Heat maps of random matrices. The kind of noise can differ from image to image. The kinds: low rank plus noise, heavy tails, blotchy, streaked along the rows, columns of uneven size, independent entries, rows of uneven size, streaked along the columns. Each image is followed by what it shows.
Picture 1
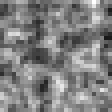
blotchy
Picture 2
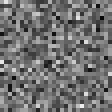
independent entries
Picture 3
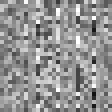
columns of uneven size
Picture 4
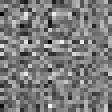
low rank plus noise
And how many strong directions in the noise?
three or four
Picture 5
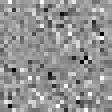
heavy tails
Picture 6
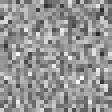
independent entries
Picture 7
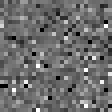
heavy tails
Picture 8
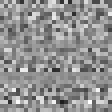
rows of uneven size
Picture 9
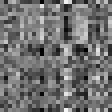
low rank plus noise
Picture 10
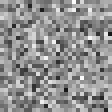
independent entries
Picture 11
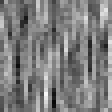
streaked along the columns
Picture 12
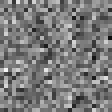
low rank plus noise
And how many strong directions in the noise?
five to eight
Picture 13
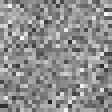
independent entries
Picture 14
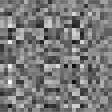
low rank plus noise
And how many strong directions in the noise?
one
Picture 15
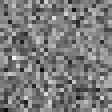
independent entries
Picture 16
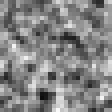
blotchy
